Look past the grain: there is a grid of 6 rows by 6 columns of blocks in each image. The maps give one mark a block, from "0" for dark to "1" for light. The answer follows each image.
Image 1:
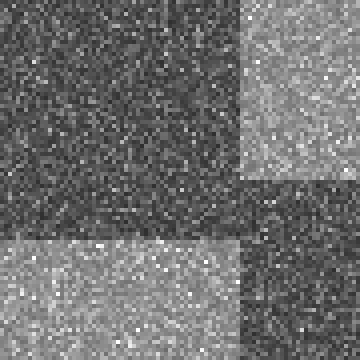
0 0 0 0 1 1
0 0 0 0 1 1
0 0 0 0 1 1
0 0 0 0 0 0
1 1 1 1 0 0
1 1 1 1 0 0
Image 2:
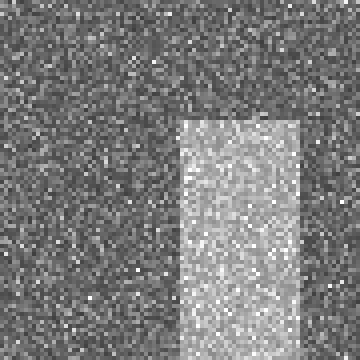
0 0 0 0 0 0
0 0 0 0 0 0
0 0 0 1 1 0
0 0 0 1 1 0
0 0 0 1 1 0
0 0 0 1 1 0
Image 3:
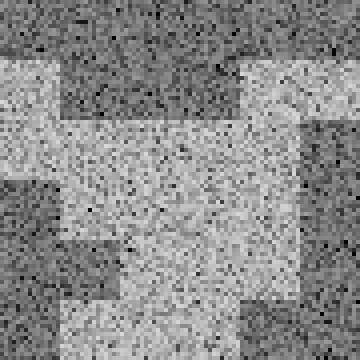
0 0 0 0 0 0
1 0 0 0 1 1
1 1 1 1 1 0
0 1 1 1 1 0
0 0 1 1 1 0
0 1 1 1 0 0
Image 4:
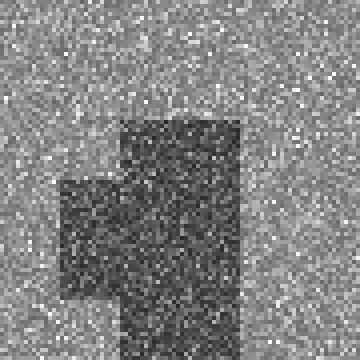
1 1 1 1 1 1
1 1 1 1 1 1
1 1 0 0 1 1
1 0 0 0 1 1
1 0 0 0 1 1
1 1 0 0 1 1
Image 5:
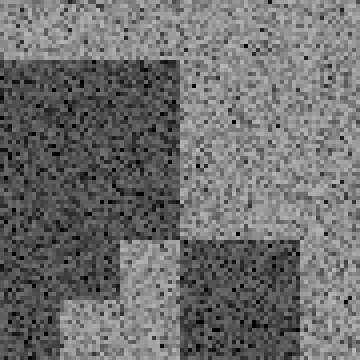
1 1 1 1 1 1
0 0 0 1 1 1
0 0 0 1 1 1
0 0 0 1 1 1
0 0 1 0 0 1
0 1 1 0 0 1
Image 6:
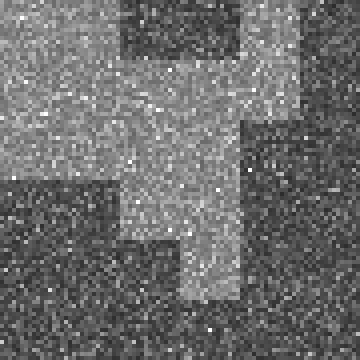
1 1 0 0 1 0
1 1 1 1 1 0
1 1 1 1 0 0
0 0 1 1 0 0
0 0 0 1 0 0
0 0 0 0 0 0
